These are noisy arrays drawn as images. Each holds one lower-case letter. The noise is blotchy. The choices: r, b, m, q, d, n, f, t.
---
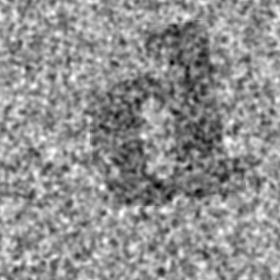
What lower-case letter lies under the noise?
d
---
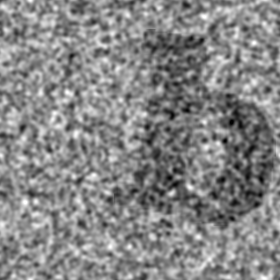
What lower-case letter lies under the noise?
b
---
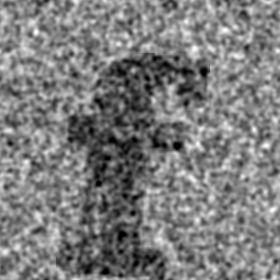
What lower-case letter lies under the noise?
f
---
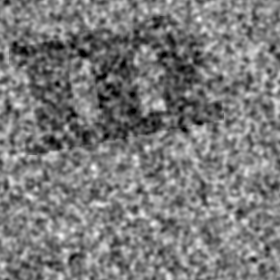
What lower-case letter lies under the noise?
m
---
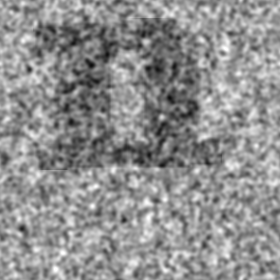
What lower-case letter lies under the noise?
n
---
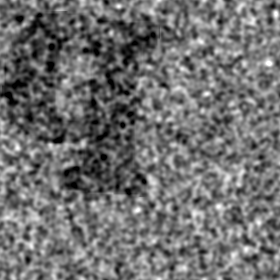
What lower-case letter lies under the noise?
q
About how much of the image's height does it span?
two thirds
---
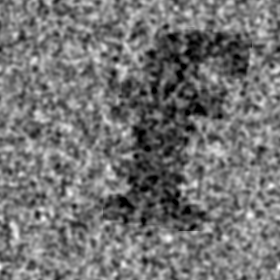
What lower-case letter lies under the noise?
f
